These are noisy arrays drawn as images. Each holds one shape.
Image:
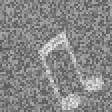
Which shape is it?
pair of musical notes
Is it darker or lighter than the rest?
lighter
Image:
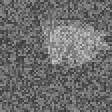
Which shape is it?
chess knight
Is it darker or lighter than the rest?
lighter
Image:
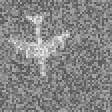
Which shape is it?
airplane
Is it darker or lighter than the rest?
lighter
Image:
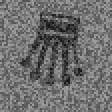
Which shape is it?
chess queen
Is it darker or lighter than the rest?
darker
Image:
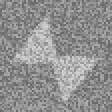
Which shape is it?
bow tie
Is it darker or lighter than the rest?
lighter
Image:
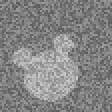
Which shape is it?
bear's head
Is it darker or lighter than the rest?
lighter
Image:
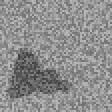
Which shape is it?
chess pawn
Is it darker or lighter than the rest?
darker
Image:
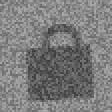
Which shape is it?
cup
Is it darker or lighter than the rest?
darker
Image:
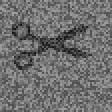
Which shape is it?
pair of scissors
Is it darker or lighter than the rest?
darker
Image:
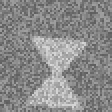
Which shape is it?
bow tie
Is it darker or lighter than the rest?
lighter
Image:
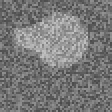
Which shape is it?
light bulb
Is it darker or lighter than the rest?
lighter
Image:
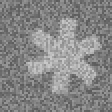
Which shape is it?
asterisk
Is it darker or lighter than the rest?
lighter
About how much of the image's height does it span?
two thirds
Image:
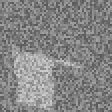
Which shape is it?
flag
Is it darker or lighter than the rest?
lighter
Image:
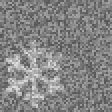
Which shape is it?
snowflake
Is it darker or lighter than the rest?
lighter
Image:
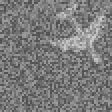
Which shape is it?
airplane
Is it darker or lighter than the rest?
lighter
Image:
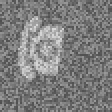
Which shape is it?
telephone
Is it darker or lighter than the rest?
lighter
